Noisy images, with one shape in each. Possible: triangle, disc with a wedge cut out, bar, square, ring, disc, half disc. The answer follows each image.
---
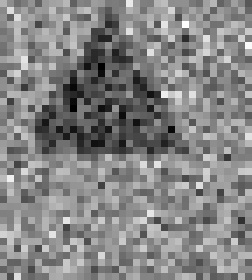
triangle
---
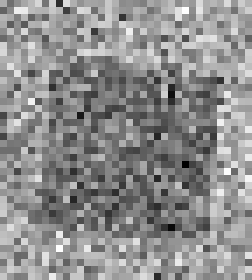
square
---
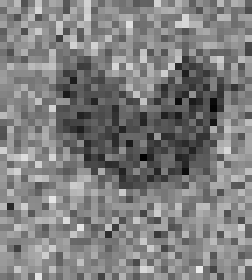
disc with a wedge cut out
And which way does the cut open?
up
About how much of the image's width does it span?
two thirds
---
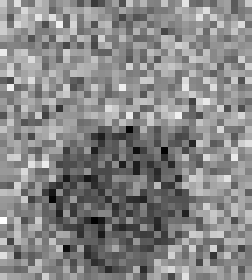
disc
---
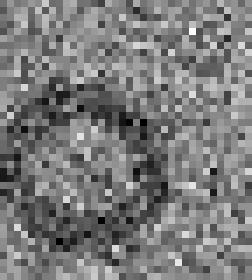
ring
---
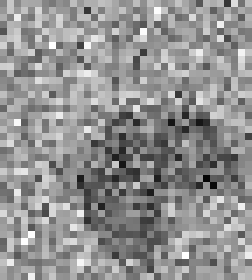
disc with a wedge cut out
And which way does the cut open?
down and right
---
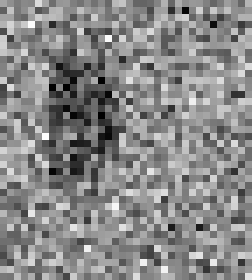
half disc
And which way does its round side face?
right
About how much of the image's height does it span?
half
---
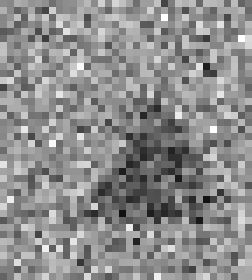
triangle
